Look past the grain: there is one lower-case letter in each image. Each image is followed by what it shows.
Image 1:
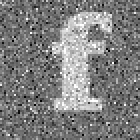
f
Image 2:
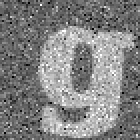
g
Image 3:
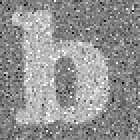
b
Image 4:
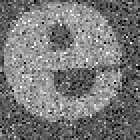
e
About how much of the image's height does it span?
nearly all
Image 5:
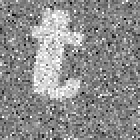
t
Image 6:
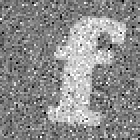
f
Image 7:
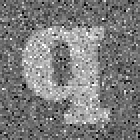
q
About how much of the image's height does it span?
two thirds
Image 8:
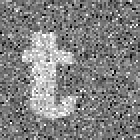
t
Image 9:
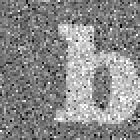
b
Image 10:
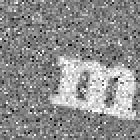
m
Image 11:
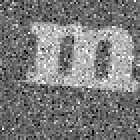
m
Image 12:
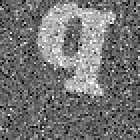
q
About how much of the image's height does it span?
two thirds
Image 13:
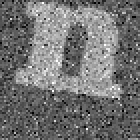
n
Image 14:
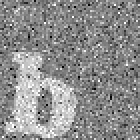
b
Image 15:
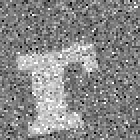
r
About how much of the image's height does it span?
two thirds
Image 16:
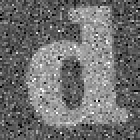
d
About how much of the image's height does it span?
nearly all
